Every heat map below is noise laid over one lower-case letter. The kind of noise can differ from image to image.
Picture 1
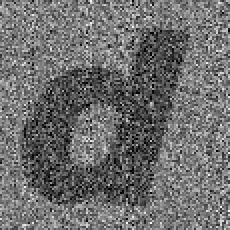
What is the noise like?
columns of uneven size
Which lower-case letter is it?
d
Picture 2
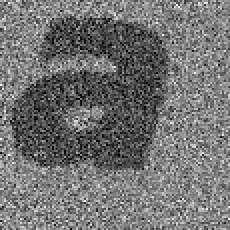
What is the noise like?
low rank plus noise
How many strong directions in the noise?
three or four
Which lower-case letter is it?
a
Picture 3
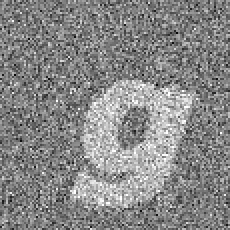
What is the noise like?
low rank plus noise
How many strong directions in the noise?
two
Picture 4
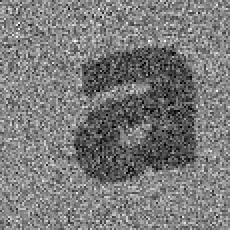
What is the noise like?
low rank plus noise
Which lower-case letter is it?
a
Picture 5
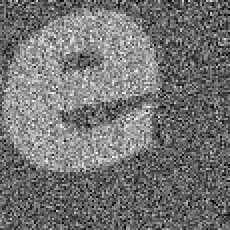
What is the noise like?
low rank plus noise
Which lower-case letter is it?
e
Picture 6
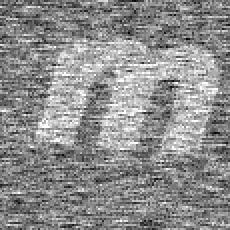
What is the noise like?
streaked along the rows
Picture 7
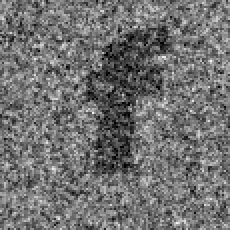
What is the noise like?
blotchy
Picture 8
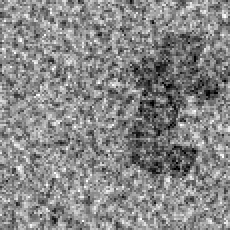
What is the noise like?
blotchy
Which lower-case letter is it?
t
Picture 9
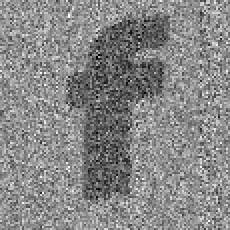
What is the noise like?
columns of uneven size
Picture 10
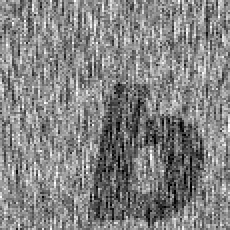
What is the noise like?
streaked along the columns
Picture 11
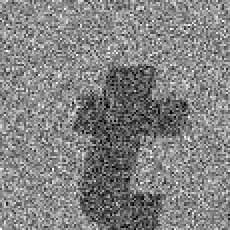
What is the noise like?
low rank plus noise
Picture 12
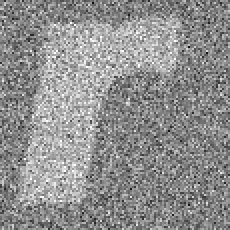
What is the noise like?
independent entries
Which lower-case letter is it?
r
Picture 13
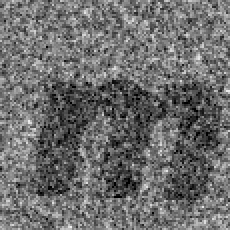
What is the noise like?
blotchy
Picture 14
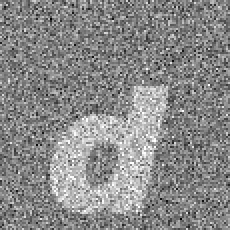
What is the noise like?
independent entries
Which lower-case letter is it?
d
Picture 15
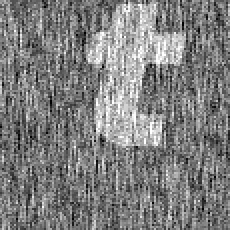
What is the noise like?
streaked along the columns
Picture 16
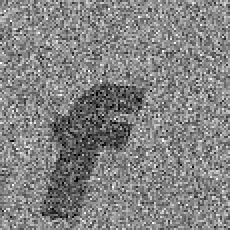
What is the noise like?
independent entries
